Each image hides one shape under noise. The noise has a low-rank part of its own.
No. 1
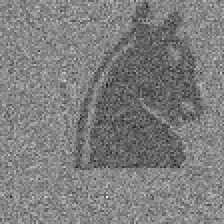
dark chess knight
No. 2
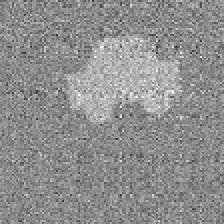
light car
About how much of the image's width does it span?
half
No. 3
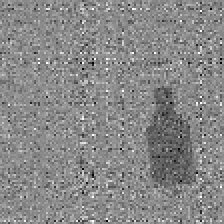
dark bottle
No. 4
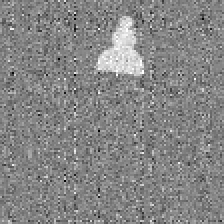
light chess pawn, top middle
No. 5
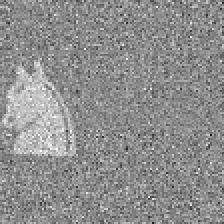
light chess knight, middle left
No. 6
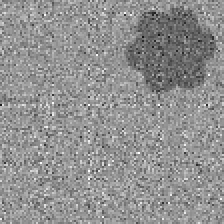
dark flower, top right
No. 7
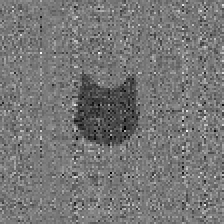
dark cat's head, centre
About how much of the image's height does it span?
a third
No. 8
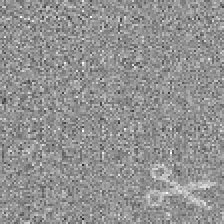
light pair of scissors, bottom right
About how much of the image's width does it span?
a third
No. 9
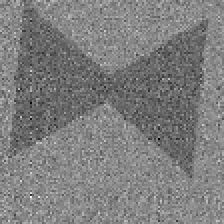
dark bow tie
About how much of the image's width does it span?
nearly all
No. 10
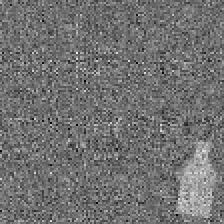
light bottle, bottom right
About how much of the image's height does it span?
a third
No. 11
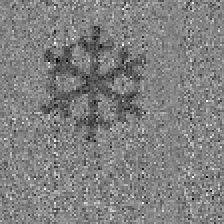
dark snowflake
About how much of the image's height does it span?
half
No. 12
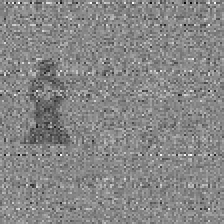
dark chess bishop, middle left
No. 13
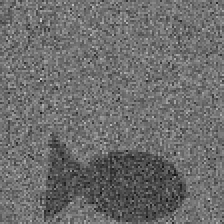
dark fish
